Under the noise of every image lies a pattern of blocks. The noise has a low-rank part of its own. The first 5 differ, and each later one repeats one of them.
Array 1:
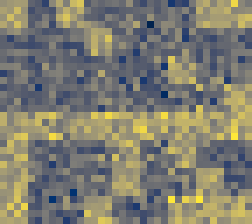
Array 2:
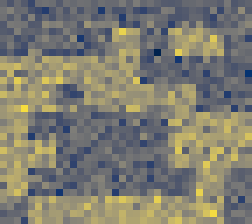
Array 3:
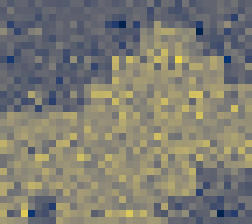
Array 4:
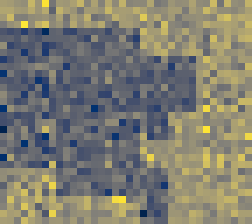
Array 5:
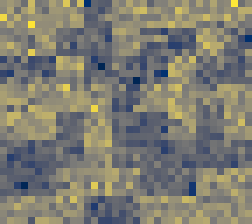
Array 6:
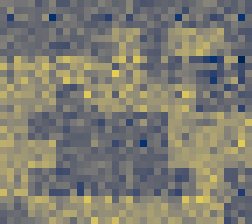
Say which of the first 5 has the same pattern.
2
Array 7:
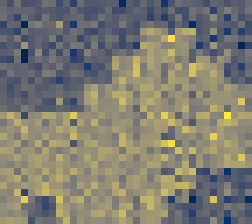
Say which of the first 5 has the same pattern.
3
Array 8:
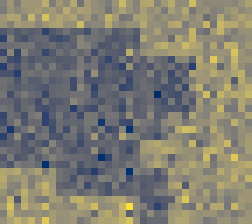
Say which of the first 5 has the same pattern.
4
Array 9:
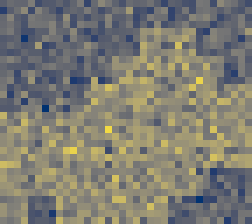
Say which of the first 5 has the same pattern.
3
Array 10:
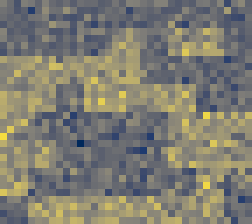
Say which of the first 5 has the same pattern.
2
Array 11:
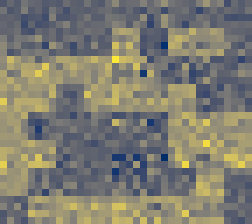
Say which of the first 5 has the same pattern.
2
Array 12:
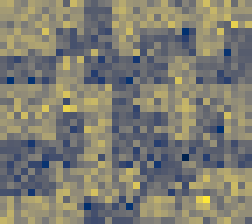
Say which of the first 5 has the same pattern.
5
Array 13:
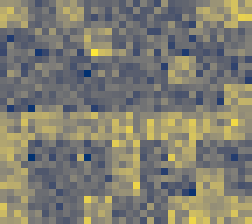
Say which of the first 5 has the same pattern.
1
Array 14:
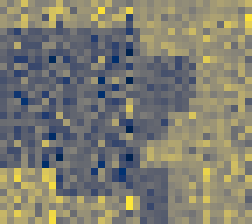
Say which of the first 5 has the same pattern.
4
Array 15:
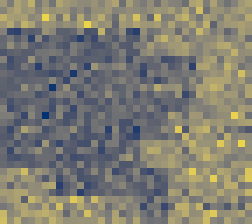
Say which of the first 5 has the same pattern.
4
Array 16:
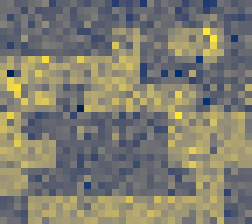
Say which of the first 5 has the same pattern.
2
